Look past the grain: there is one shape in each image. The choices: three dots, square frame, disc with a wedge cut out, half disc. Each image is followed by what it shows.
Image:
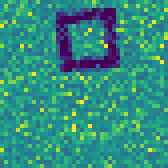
square frame
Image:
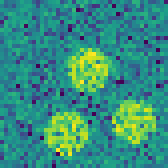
three dots
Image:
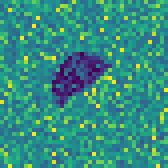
half disc
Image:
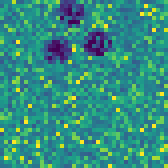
three dots
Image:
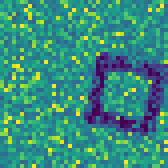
square frame
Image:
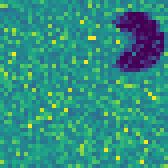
disc with a wedge cut out
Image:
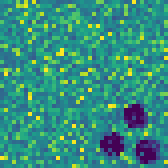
three dots
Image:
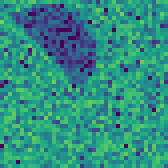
half disc
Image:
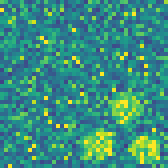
three dots
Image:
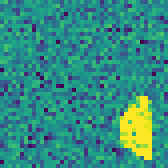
half disc
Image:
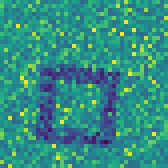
square frame
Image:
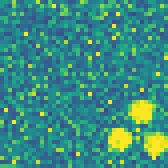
three dots
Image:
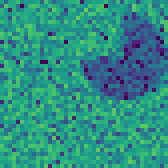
disc with a wedge cut out
